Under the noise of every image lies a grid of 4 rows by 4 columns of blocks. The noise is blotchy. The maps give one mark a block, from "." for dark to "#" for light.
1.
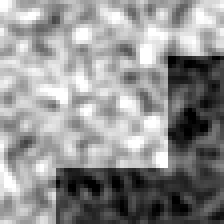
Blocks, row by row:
####
###.
###.
#...
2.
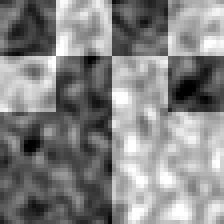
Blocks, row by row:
.#.#
#.#.
..##
..##
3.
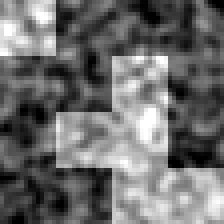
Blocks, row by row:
#...
..#.
.##.
..##
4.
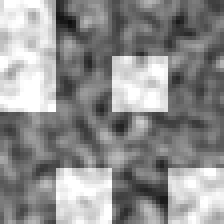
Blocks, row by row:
#...
#.#.
....
.#.#
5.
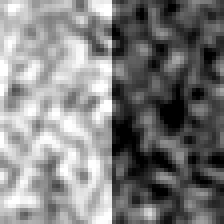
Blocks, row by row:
##..
##..
##..
##..
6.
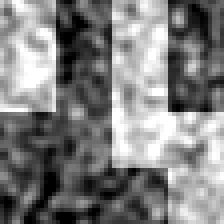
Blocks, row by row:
#.#.
#.#.
..##
...#
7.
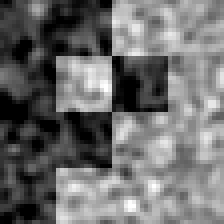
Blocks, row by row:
..##
.#.#
..##
.###
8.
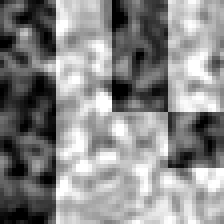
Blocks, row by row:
.#.#
.#.#
.##.
.###
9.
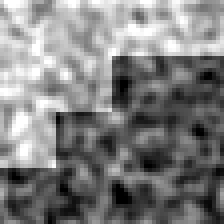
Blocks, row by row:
####
##..
#...
....
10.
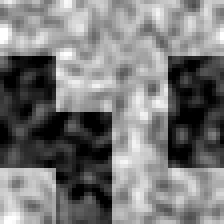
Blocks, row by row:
####
.##.
..#.
#.##
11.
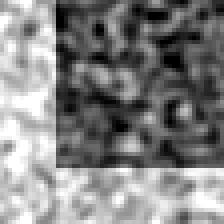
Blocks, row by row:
#...
#...
#...
####
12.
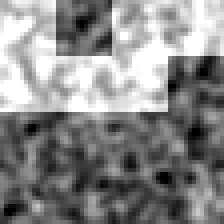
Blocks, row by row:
#.##
###.
....
....
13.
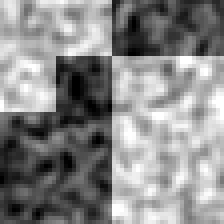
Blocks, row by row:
##..
#.##
..##
..##
